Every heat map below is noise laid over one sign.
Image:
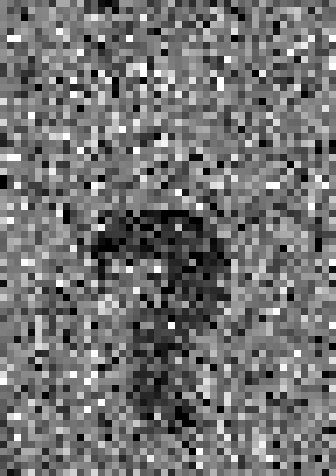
question mark
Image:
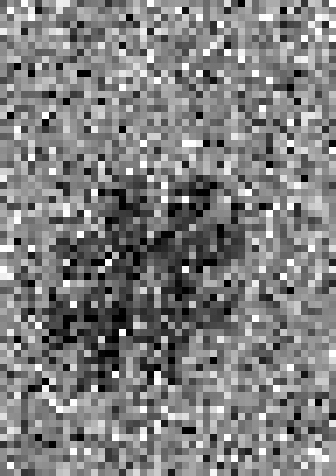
hash sign
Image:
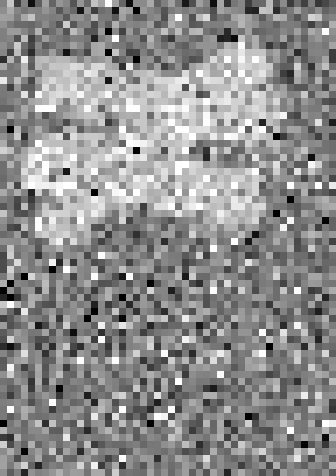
not-equal sign
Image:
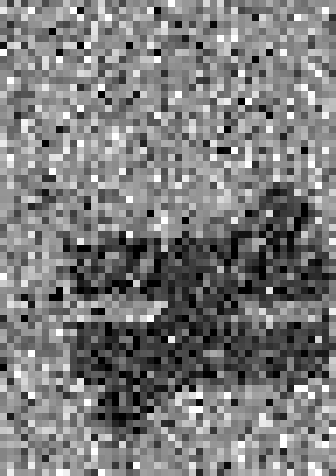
not-equal sign
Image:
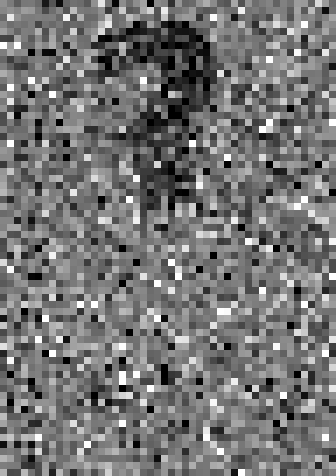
question mark
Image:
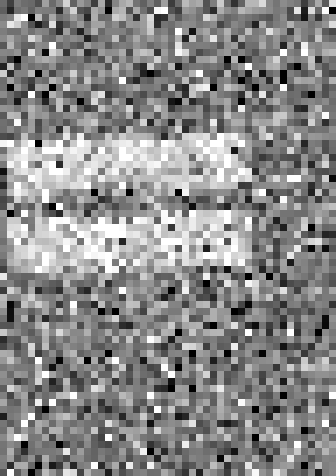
equals sign
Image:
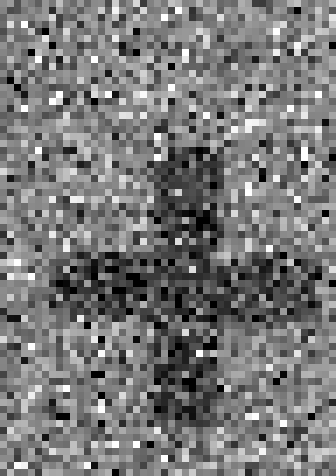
plus sign
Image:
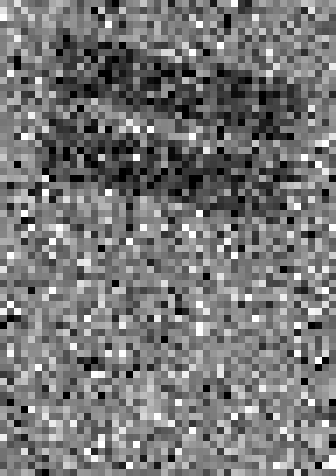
equals sign
